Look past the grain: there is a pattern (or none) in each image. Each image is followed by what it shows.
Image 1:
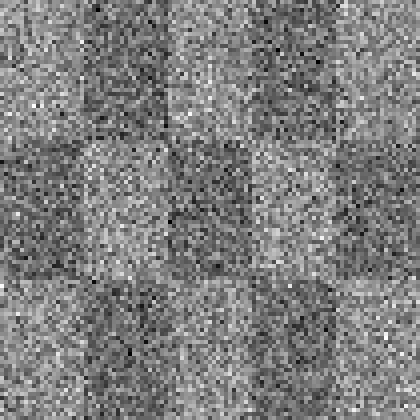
a checkerboard
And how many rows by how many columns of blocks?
3 by 5
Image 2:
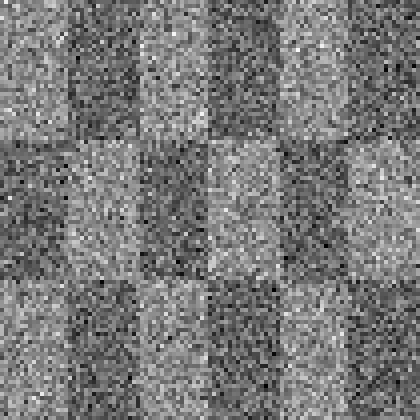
a checkerboard
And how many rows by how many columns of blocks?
3 by 6
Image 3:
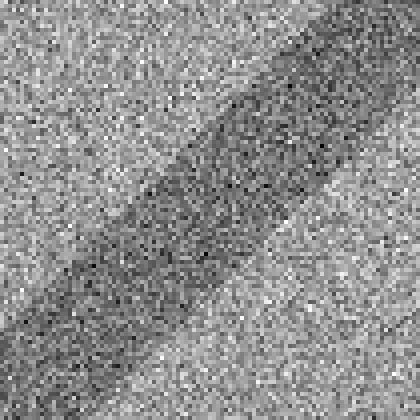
a diagonal band
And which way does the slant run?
bottom left to top right
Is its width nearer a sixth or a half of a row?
a half
